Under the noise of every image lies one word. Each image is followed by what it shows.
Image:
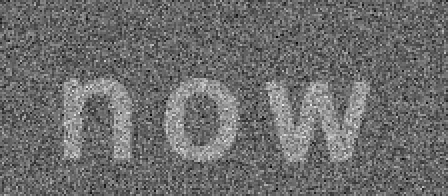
now
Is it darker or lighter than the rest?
lighter
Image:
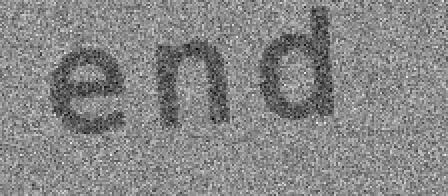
end
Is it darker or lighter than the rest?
darker
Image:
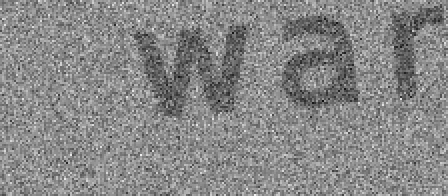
war
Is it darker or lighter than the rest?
darker
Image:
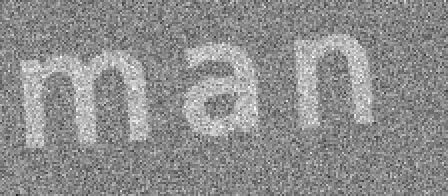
man
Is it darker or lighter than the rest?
lighter
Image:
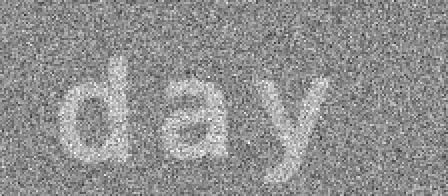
day
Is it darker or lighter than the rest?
lighter
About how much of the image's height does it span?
two thirds
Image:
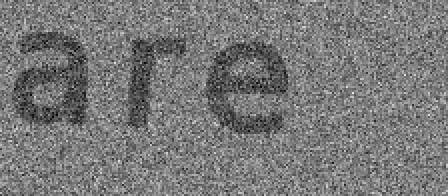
are
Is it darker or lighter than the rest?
darker
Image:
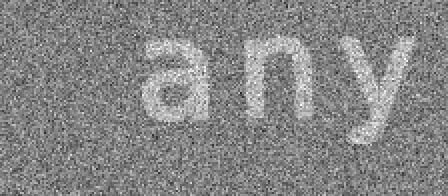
any
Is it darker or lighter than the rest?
lighter
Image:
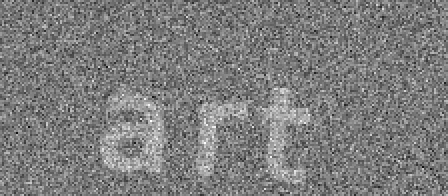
art
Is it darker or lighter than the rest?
lighter
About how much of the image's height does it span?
half
